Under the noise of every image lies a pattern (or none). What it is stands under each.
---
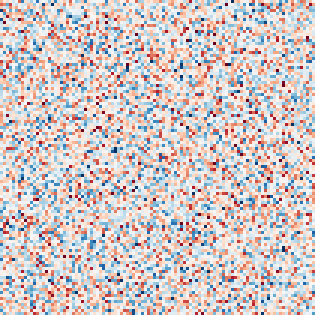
only noise
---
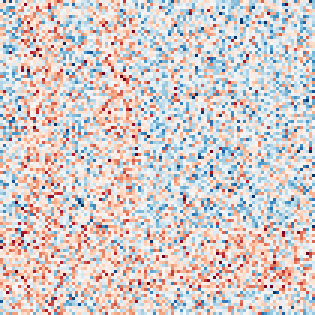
bands of rows crossing bands of columns
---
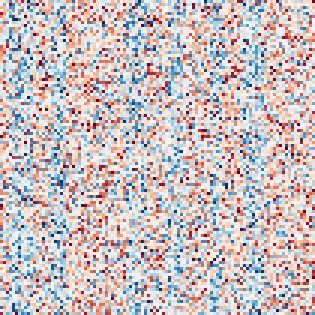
bands of columns
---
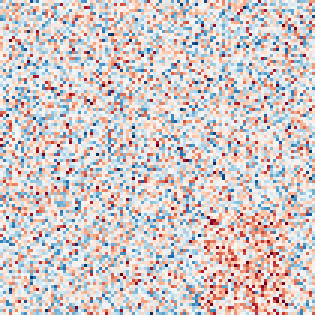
one block
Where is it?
bottom right
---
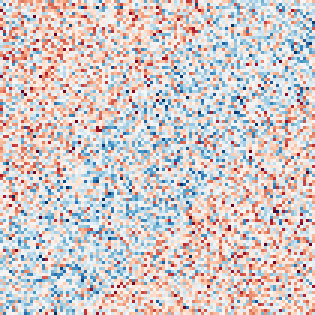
a diagonal band
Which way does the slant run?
bottom left to top right
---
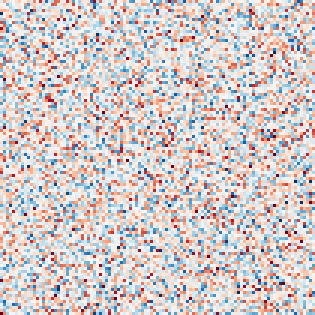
only noise
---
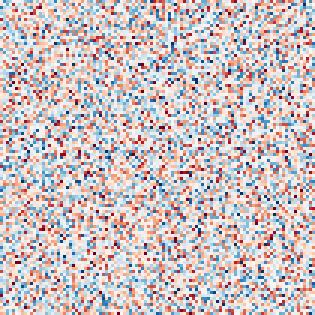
only noise
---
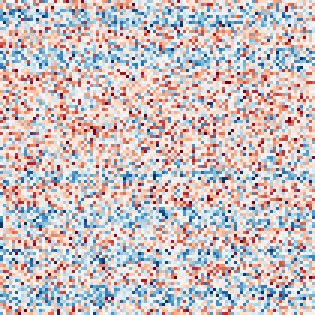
bands of rows
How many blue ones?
6
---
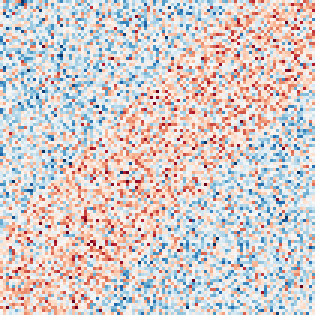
a diagonal band
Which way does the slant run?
bottom left to top right
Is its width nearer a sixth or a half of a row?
a half
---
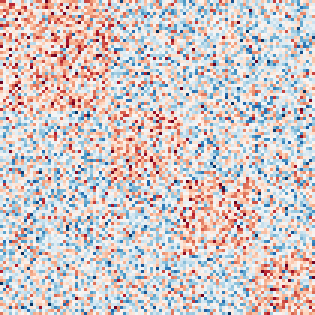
blocks along the diagonal
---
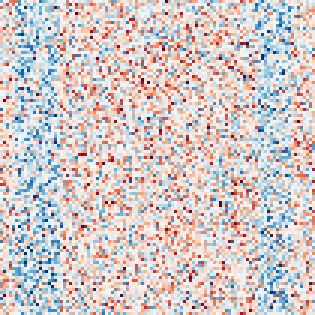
bands of columns
